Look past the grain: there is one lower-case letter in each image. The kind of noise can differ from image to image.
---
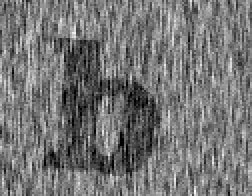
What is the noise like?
streaked along the columns
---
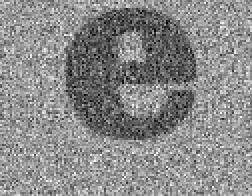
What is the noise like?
low rank plus noise
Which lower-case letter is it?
e
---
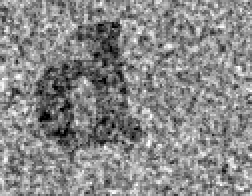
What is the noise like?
blotchy
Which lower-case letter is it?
d
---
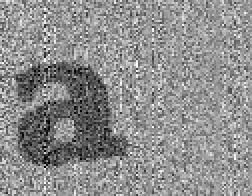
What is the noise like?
columns of uneven size
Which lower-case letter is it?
a
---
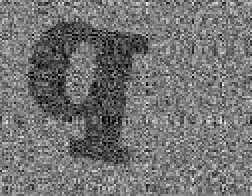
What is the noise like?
low rank plus noise
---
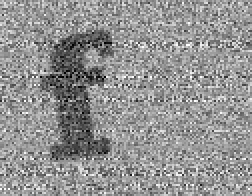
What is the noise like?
rows of uneven size
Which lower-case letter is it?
f
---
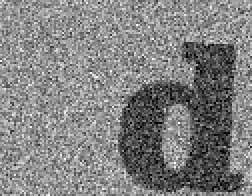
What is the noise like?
independent entries
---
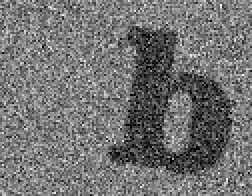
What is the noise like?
independent entries
